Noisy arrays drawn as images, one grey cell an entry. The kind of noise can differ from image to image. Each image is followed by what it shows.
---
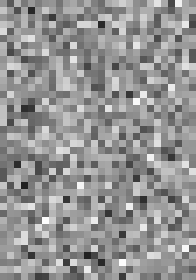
independent entries
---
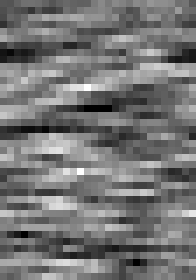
streaked along the rows
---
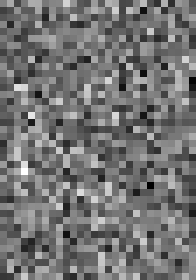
independent entries
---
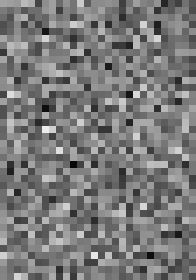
low rank plus noise
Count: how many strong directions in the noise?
five to eight
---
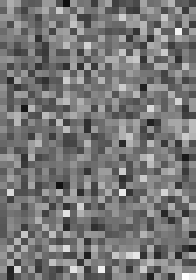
low rank plus noise
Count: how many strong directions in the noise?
five to eight
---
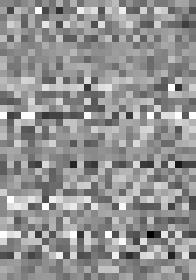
rows of uneven size
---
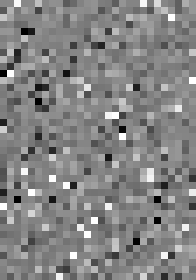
heavy tails
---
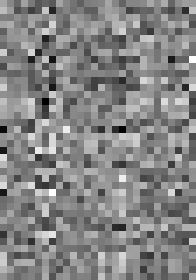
low rank plus noise
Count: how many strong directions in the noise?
three or four
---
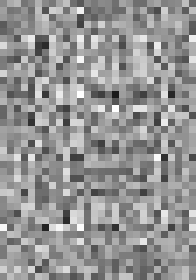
low rank plus noise
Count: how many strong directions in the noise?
three or four
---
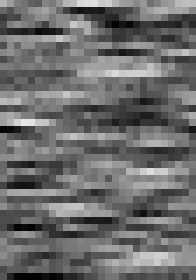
streaked along the rows
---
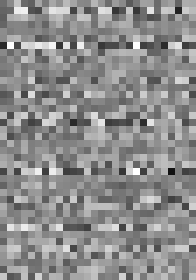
rows of uneven size
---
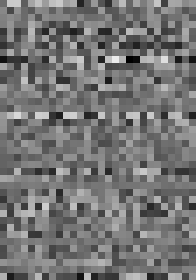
rows of uneven size
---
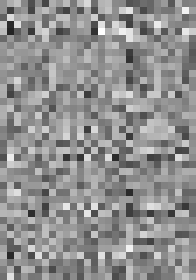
low rank plus noise
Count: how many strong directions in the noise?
three or four
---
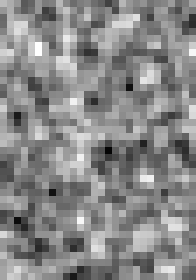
blotchy
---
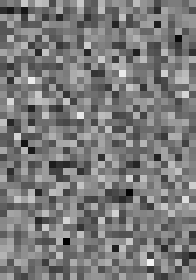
independent entries
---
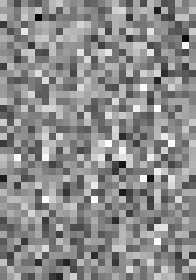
independent entries
